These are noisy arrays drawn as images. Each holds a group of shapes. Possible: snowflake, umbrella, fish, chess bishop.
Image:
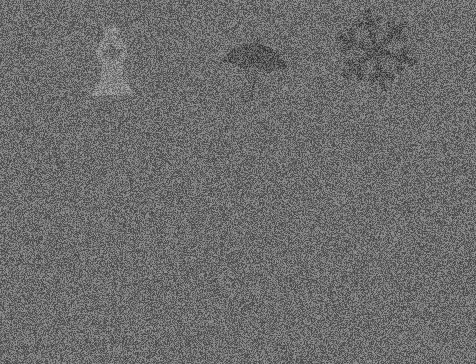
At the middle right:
nothing
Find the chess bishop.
top left
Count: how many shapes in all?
3
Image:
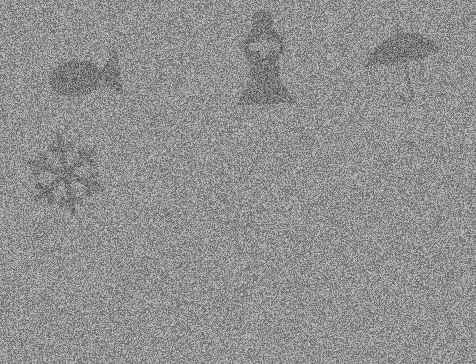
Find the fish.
top left
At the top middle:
chess bishop
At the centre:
nothing
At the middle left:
snowflake
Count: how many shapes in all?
4
